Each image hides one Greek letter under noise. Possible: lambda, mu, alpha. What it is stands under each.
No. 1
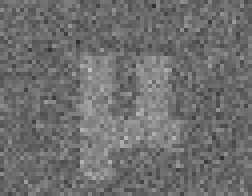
light mu
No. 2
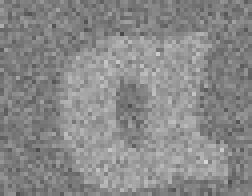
light alpha
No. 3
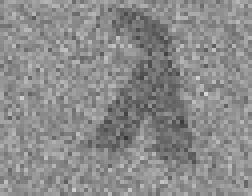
dark lambda
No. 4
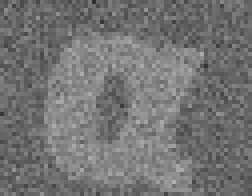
light alpha
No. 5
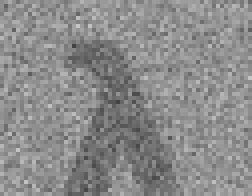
dark lambda
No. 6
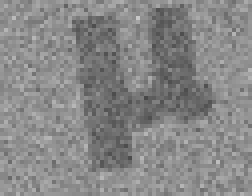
dark mu
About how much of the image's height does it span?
nearly all
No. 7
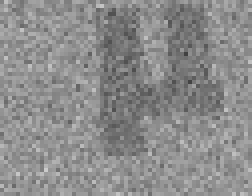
dark mu
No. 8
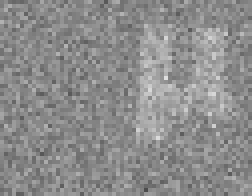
light mu
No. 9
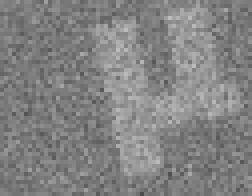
light mu
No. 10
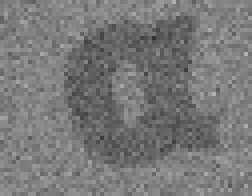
dark alpha
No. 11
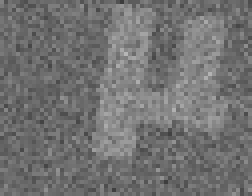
light mu
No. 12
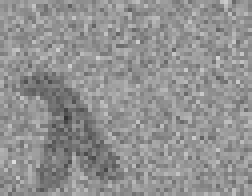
dark lambda
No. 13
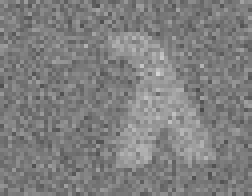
light lambda
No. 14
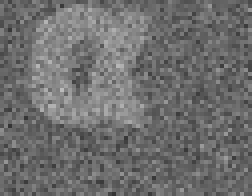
light alpha
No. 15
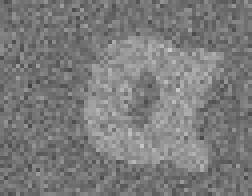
light alpha
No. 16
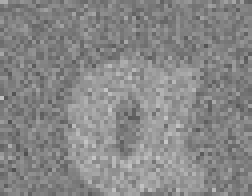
light alpha
